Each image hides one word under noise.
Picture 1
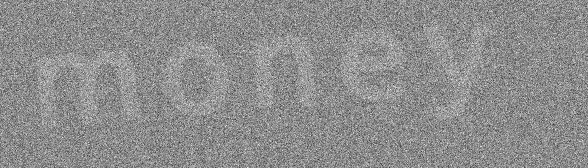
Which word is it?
money
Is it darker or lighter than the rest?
lighter
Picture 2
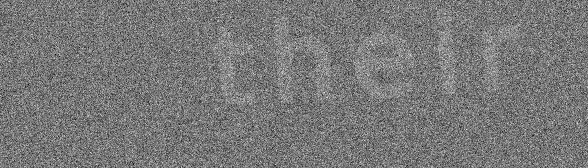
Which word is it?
their
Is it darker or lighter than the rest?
lighter
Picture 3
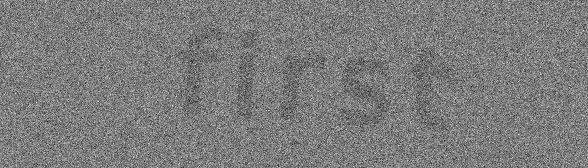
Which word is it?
first
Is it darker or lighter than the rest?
darker
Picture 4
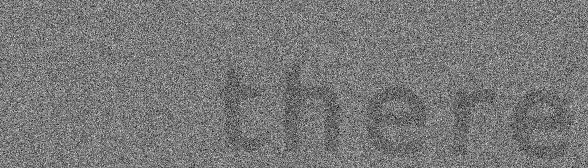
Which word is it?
there
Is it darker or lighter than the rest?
darker
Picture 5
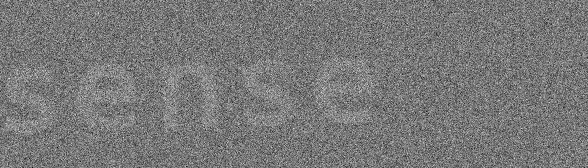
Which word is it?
sense
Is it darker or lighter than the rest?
lighter
